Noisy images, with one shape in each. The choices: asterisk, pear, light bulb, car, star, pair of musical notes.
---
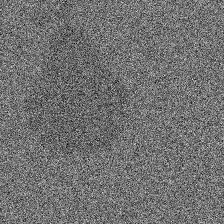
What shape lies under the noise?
pear
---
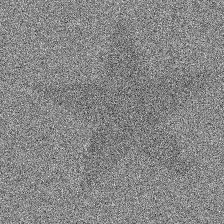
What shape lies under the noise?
star
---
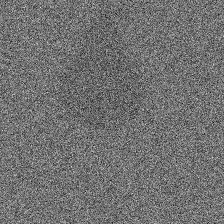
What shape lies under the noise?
pear
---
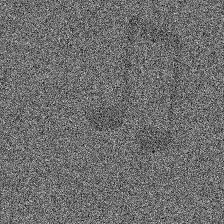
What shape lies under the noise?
pair of musical notes
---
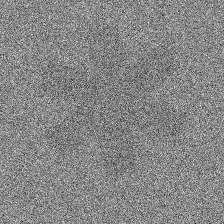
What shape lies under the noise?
asterisk
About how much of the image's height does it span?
two thirds
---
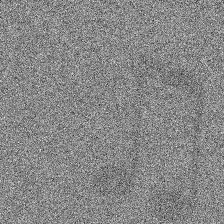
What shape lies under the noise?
pair of musical notes
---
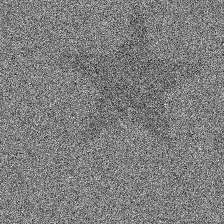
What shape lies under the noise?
star
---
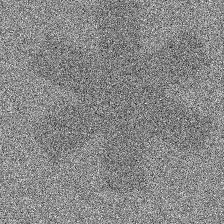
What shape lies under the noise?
asterisk
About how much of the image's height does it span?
nearly all
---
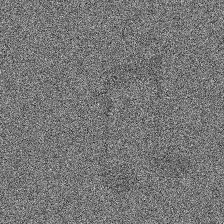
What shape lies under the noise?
pair of musical notes
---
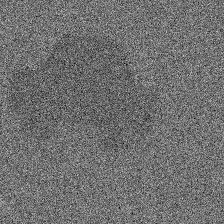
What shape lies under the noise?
car
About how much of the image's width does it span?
two thirds
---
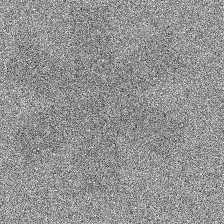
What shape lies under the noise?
asterisk
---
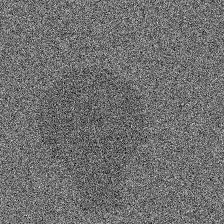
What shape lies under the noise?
light bulb
